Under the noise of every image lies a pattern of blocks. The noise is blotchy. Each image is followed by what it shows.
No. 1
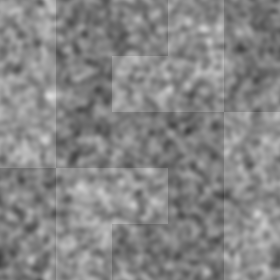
the same after a half turn
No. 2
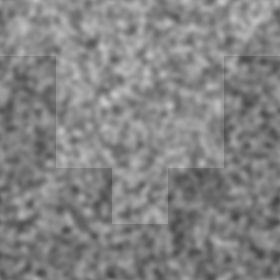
left and right mirror each other
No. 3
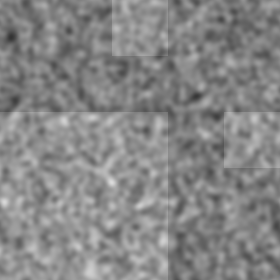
mirrored about the diagonal from the bottom left
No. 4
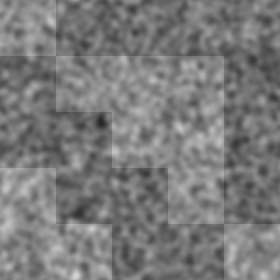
mirrored about the diagonal from the bottom left
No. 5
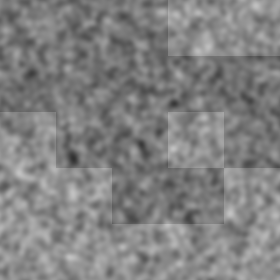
no symmetry
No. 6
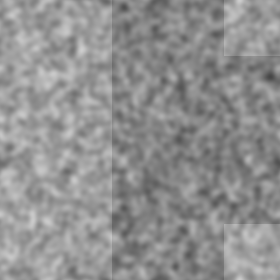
top and bottom mirror each other
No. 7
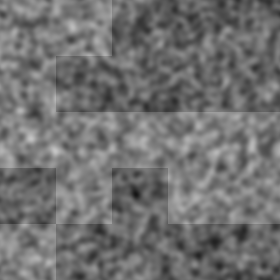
no symmetry
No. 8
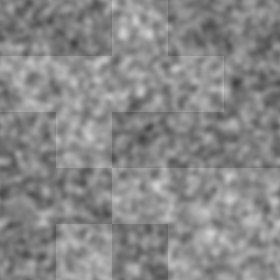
no symmetry
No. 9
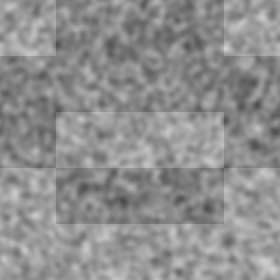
left and right mirror each other
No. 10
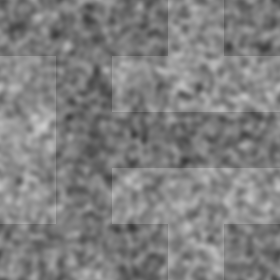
top and bottom mirror each other
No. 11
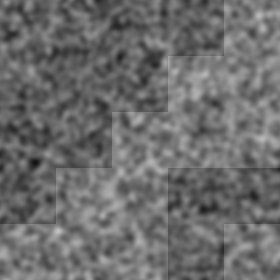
mirrored about the diagonal from the top left
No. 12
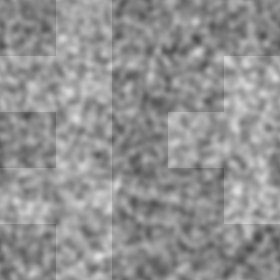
top and bottom mirror each other
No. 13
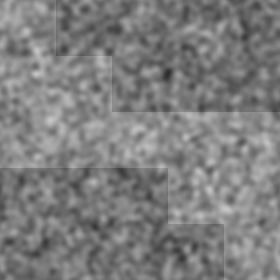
the same after a half turn
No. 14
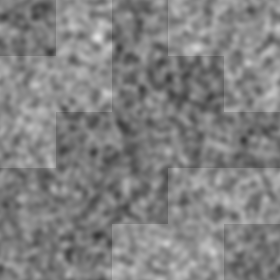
mirrored about the diagonal from the bottom left
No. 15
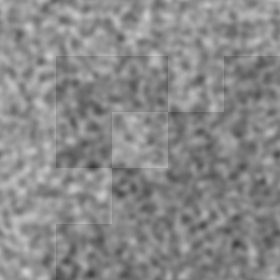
mirrored about the diagonal from the top left
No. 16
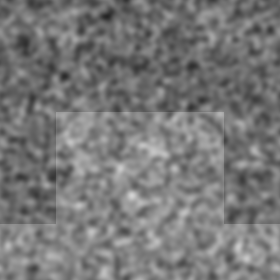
left and right mirror each other
